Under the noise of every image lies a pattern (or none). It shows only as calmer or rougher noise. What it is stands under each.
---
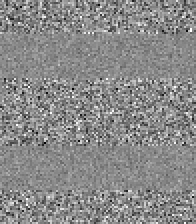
horizontal stripes
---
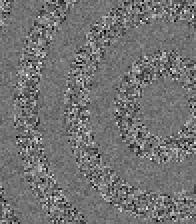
rings round one point
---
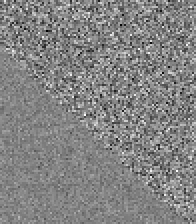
a sharp edge
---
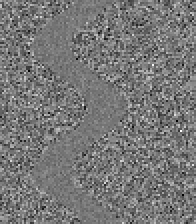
a wavy band
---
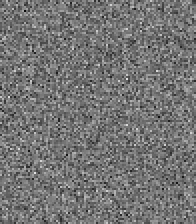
only noise
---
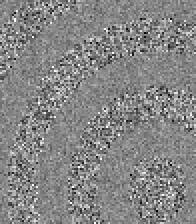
rings round one point
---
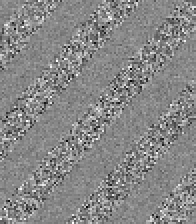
diagonal stripes
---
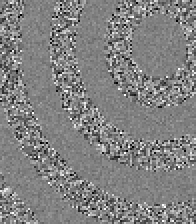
rings round one point
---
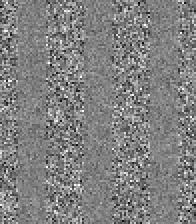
vertical stripes
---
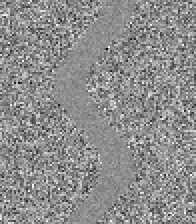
a wavy band
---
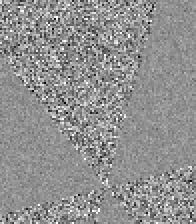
spokes from one point
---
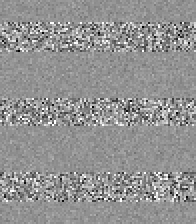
horizontal stripes
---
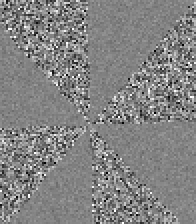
spokes from one point
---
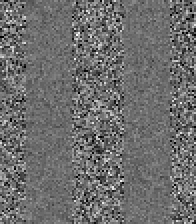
vertical stripes
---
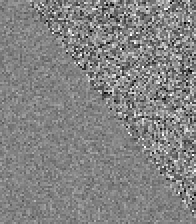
a sharp edge
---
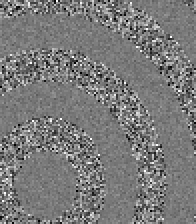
rings round one point
